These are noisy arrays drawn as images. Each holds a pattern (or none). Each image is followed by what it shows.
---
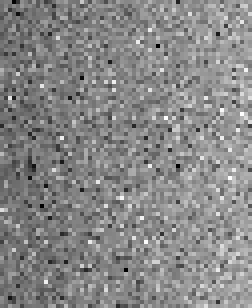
a smooth slope
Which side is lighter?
right
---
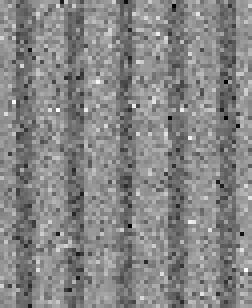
vertical stripes
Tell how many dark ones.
5
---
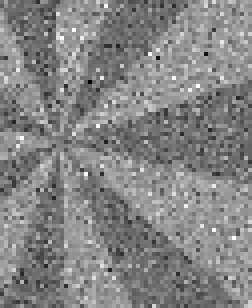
spokes from one point
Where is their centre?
middle left
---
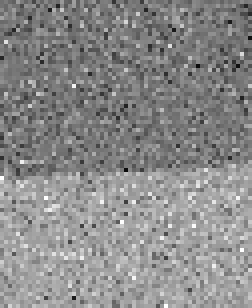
a sharp edge
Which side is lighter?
bottom
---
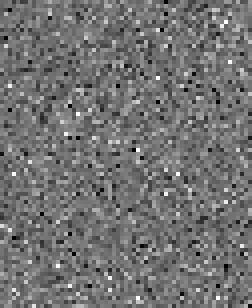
only noise
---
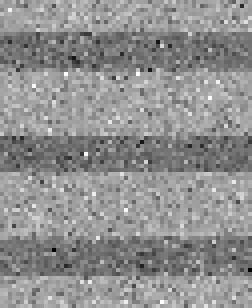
horizontal stripes
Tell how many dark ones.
3
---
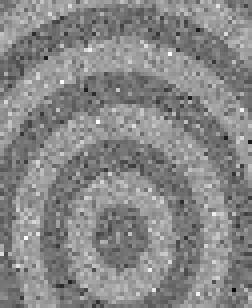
rings round one point
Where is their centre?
bottom middle
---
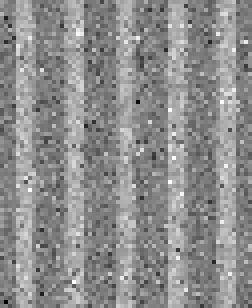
vertical stripes
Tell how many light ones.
5
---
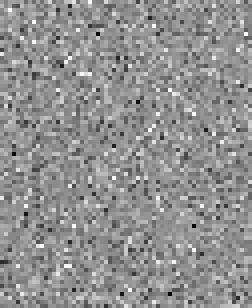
only noise
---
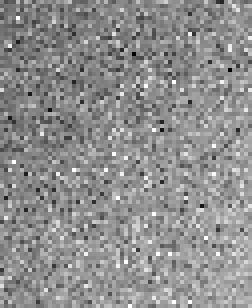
a smooth slope
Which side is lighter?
bottom right
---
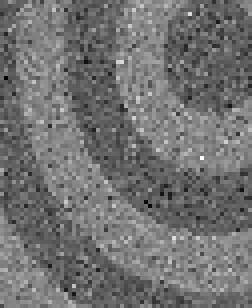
rings round one point
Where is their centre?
top right
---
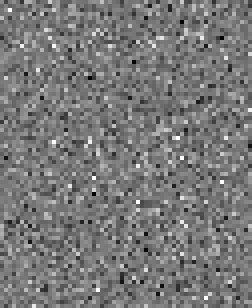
only noise
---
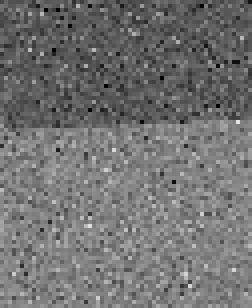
a sharp edge
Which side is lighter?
bottom
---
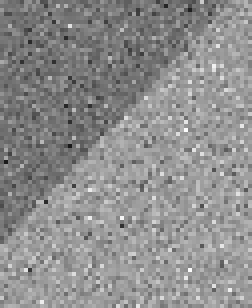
a sharp edge
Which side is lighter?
bottom right
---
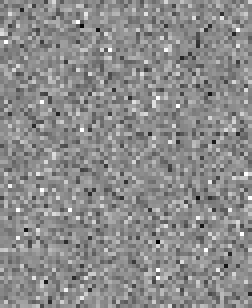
only noise
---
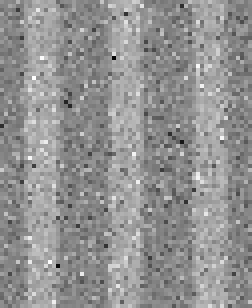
vertical stripes
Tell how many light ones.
3
